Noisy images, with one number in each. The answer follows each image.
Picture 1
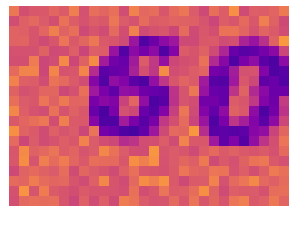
60
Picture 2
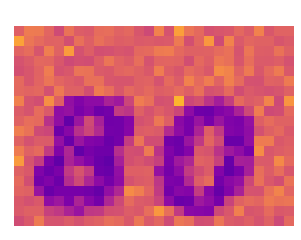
80
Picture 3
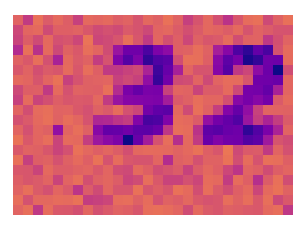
32
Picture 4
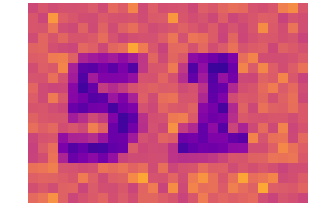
51
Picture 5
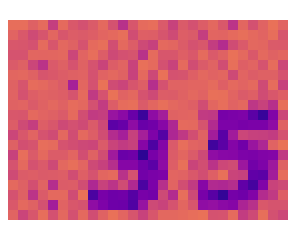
35
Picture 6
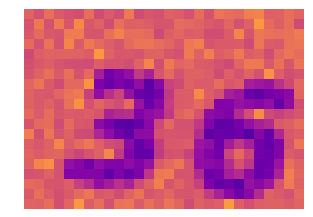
36
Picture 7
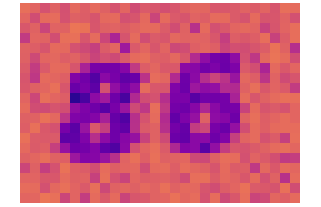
86
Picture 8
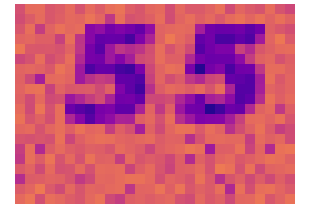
55
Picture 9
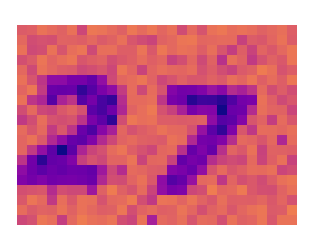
27
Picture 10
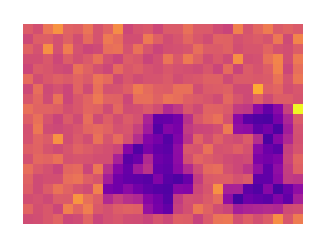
41
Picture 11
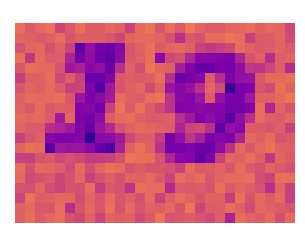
19
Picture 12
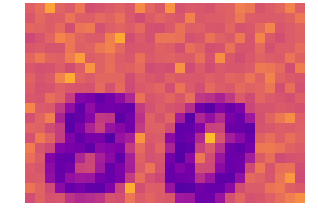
80
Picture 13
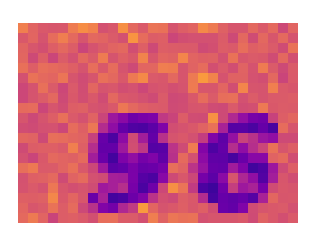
96
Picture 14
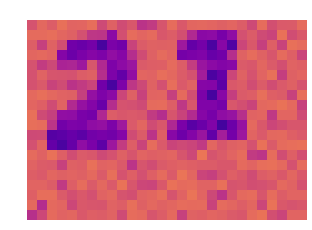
21
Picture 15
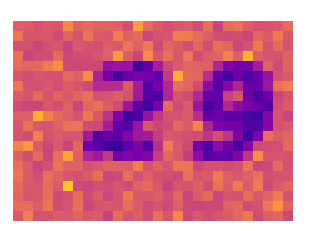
29
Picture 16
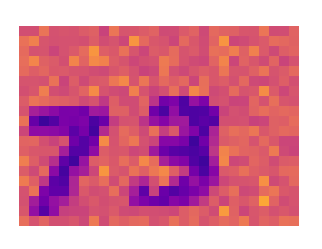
73
